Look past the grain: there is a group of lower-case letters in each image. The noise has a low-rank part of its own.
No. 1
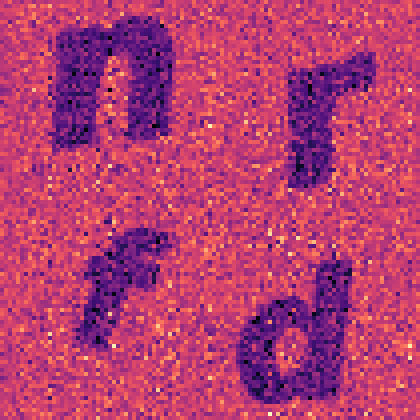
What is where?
top left: n; top right: r; bottom left: f; bottom right: d
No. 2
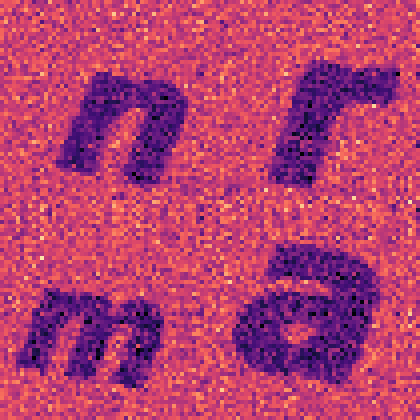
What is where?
top left: n; top right: r; bottom left: m; bottom right: a
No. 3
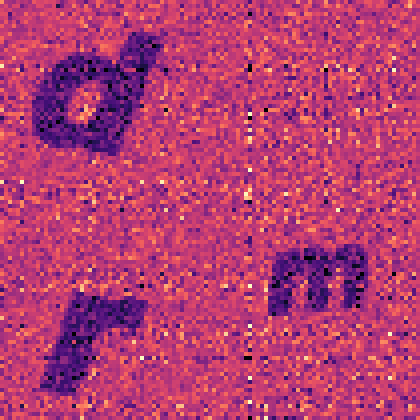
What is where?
top left: d; bottom left: r; bottom right: m
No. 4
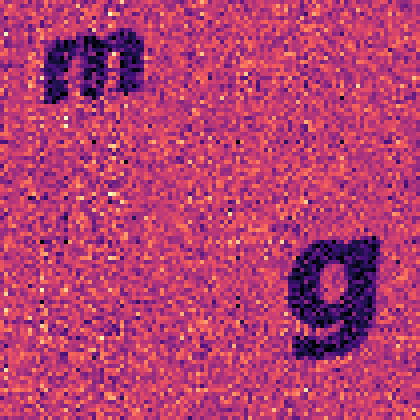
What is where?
top left: m; bottom right: g
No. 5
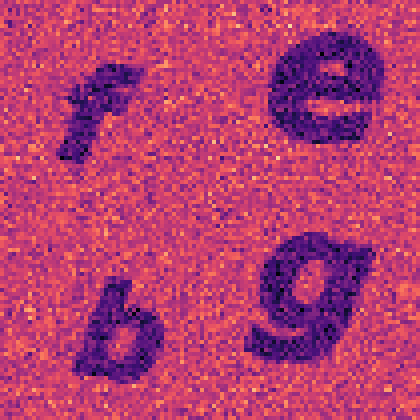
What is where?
top left: f; top right: e; bottom left: b; bottom right: g
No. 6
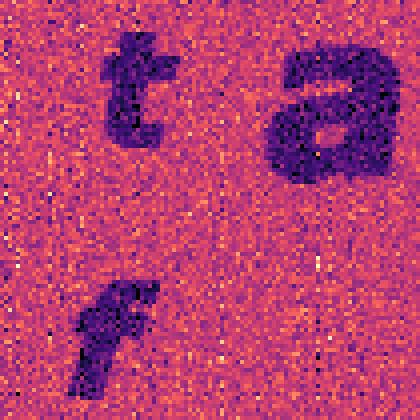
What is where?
top left: t; top right: a; bottom left: f
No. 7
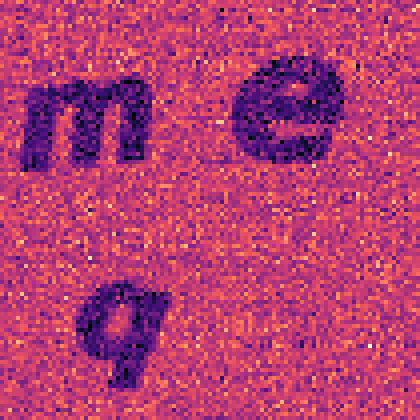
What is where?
top left: m; top right: e; bottom left: q
